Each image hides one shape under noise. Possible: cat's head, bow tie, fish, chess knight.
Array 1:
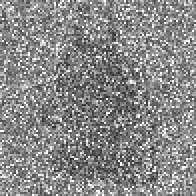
chess knight
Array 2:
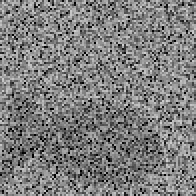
fish
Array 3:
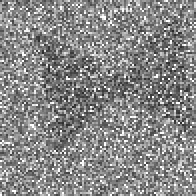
bow tie
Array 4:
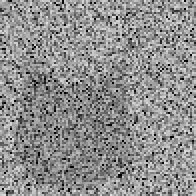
cat's head
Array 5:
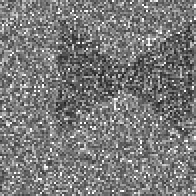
bow tie
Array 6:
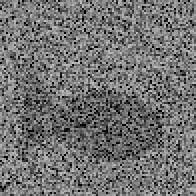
fish
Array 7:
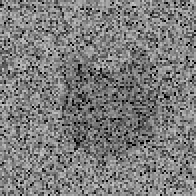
cat's head
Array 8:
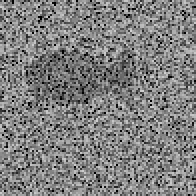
fish
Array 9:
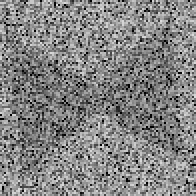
bow tie
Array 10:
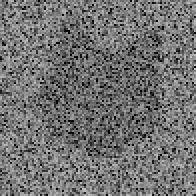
cat's head
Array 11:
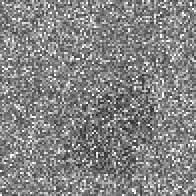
chess knight
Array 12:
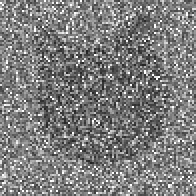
cat's head
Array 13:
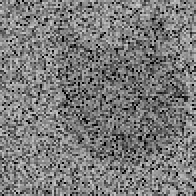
cat's head
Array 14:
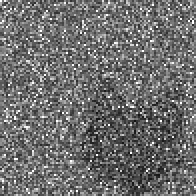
cat's head
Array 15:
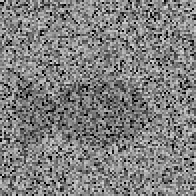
fish
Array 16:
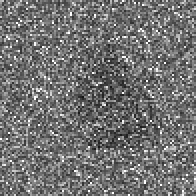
chess knight
